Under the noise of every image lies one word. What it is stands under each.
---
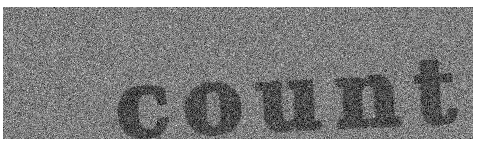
count
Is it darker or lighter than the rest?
darker
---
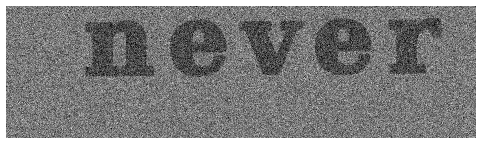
never
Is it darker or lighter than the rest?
darker
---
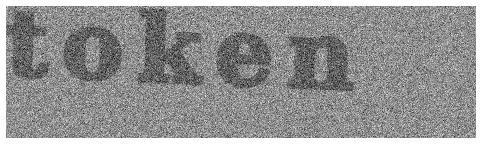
token
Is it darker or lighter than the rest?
darker
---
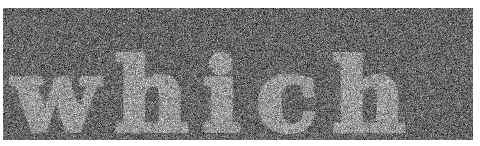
which
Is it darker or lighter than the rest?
lighter
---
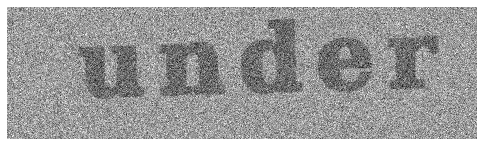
under
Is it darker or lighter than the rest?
darker
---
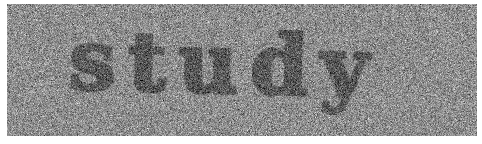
study
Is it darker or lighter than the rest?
darker
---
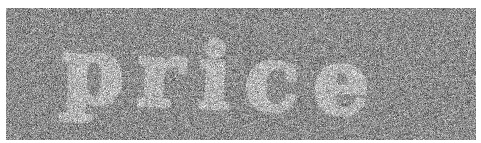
price
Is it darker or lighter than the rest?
lighter
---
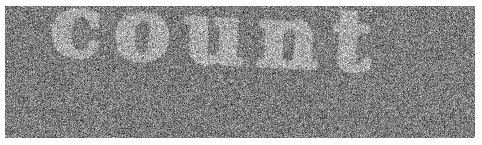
count
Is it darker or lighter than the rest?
lighter
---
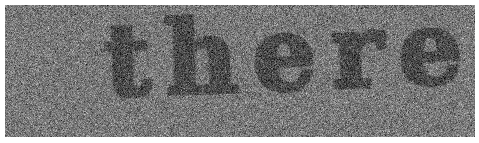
there
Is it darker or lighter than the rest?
darker
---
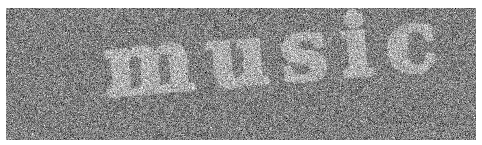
music
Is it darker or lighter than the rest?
lighter
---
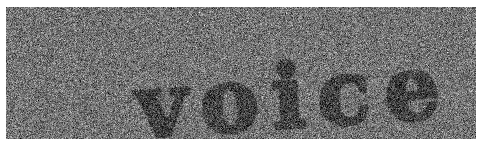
voice
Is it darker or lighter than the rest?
darker
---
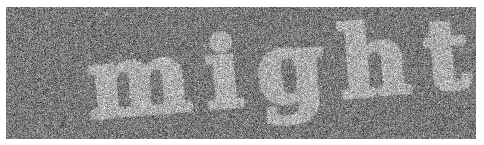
might
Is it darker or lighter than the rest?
lighter
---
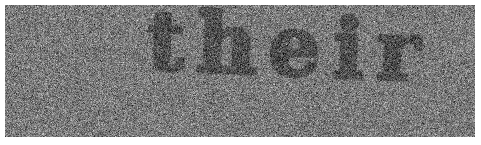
their
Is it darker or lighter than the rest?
darker
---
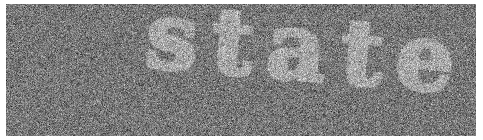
state
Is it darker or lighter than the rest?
lighter
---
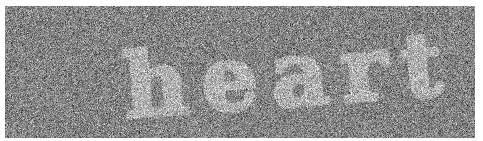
heart
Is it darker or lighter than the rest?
lighter
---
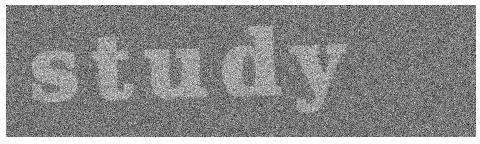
study
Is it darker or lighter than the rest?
lighter
